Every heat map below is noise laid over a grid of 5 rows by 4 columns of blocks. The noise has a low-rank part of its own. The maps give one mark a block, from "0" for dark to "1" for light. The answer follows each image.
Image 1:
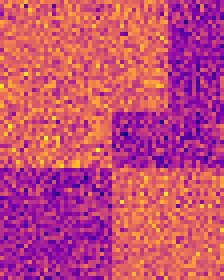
1 1 1 0
1 1 1 0
1 1 0 0
0 0 1 1
0 0 1 1
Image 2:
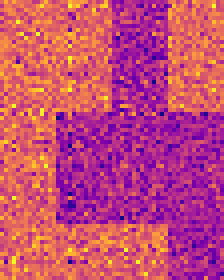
1 1 0 1
1 1 0 1
1 0 0 0
1 0 0 0
1 1 1 0
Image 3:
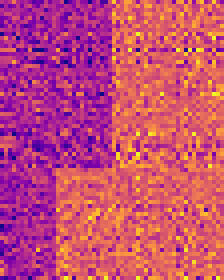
0 0 1 1
0 0 1 1
0 0 1 1
0 1 1 1
0 1 1 1
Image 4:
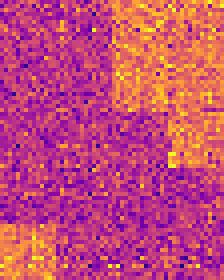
0 0 1 1
0 0 1 1
0 0 0 1
0 0 0 0
1 0 0 0
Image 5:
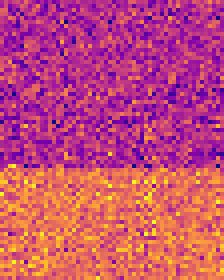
0 0 0 0
0 0 0 0
0 0 0 0
1 1 1 1
1 1 1 1
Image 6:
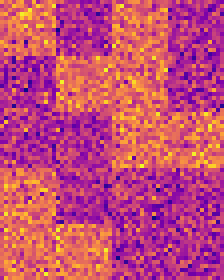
1 0 1 0
0 1 1 0
0 0 1 1
1 0 0 0
1 1 0 0
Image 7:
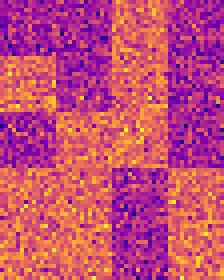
0 0 1 0
1 0 1 0
0 1 1 0
1 1 0 1
1 1 0 1
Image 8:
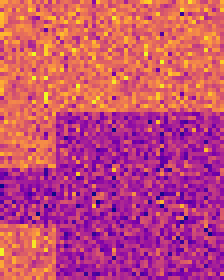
1 1 1 1
1 1 1 1
1 0 0 0
0 0 0 0
1 0 0 0
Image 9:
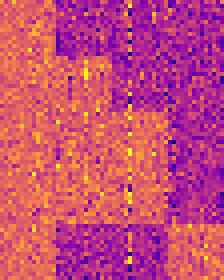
1 0 0 0
1 1 0 0
1 1 1 0
1 1 1 0
1 0 0 1
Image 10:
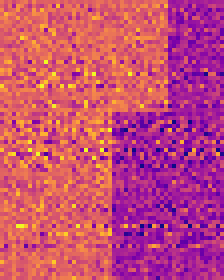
1 1 1 0
1 1 1 0
1 1 0 0
1 1 0 0
1 1 0 0
